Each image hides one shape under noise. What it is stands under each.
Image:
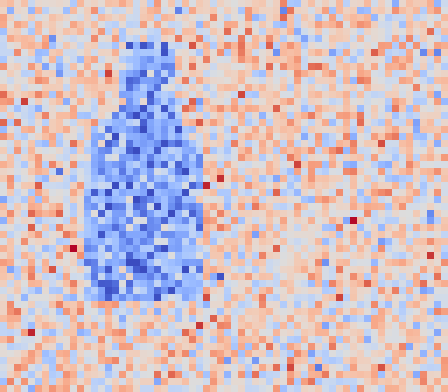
bottle
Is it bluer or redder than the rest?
bluer
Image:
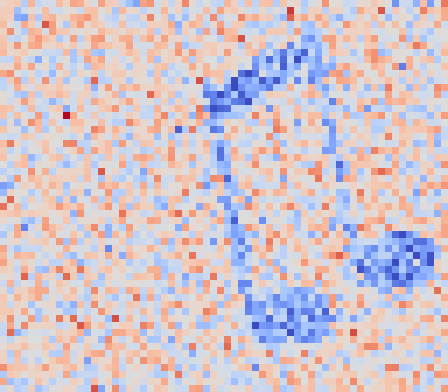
pair of musical notes
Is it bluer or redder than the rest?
bluer
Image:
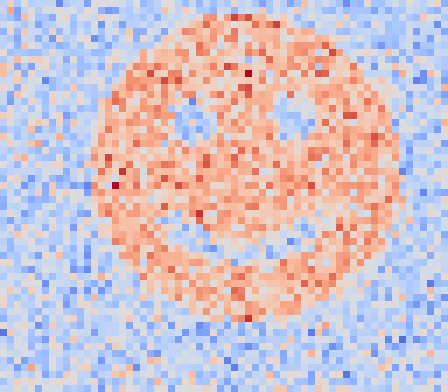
smiling face
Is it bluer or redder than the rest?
redder
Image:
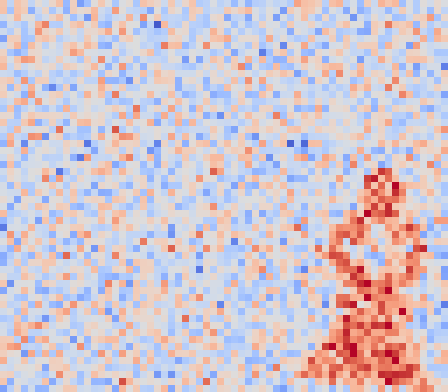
chess bishop
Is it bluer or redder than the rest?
redder
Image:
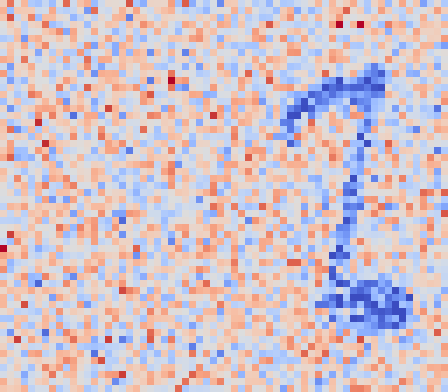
musical note
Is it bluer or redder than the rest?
bluer
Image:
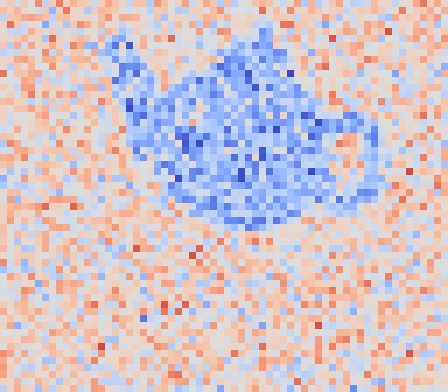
teapot
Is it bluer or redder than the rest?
bluer
